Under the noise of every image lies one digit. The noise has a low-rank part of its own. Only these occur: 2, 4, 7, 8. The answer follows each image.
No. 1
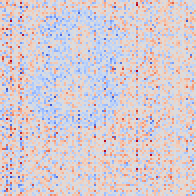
blue 8
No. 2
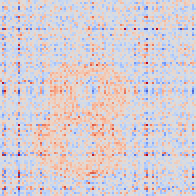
red 8
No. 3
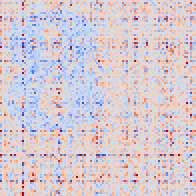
blue 8
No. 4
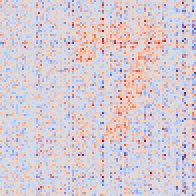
red 7
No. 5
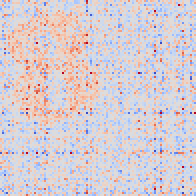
red 8
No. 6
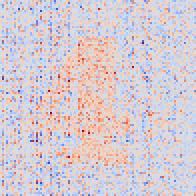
red 4
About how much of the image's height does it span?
two thirds
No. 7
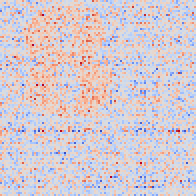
red 8
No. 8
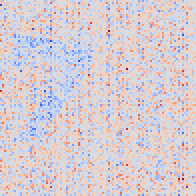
blue 7
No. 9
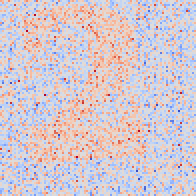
red 2
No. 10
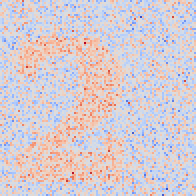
red 2
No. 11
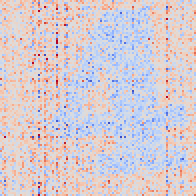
blue 4
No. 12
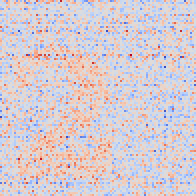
red 2
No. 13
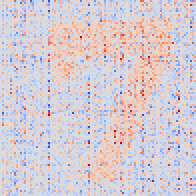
red 7
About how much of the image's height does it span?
nearly all
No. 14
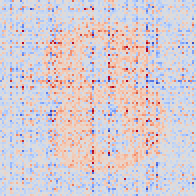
red 8
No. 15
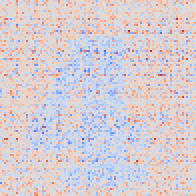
blue 4
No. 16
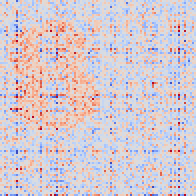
red 8
